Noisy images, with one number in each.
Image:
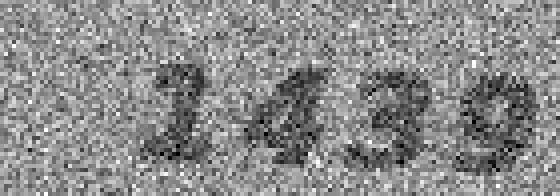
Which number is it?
1439
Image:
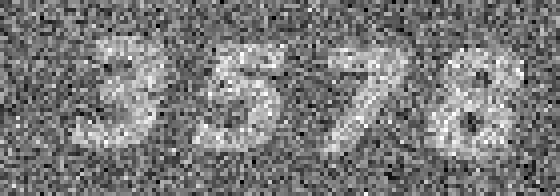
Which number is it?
3578
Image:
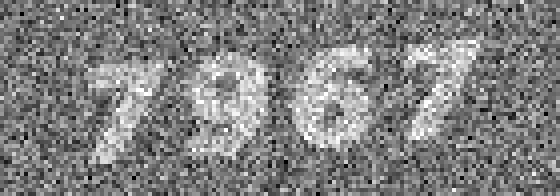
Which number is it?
7967
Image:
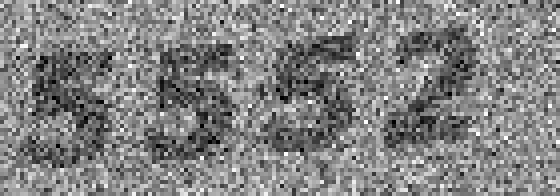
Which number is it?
5552
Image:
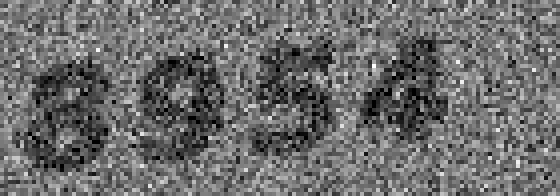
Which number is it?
8954
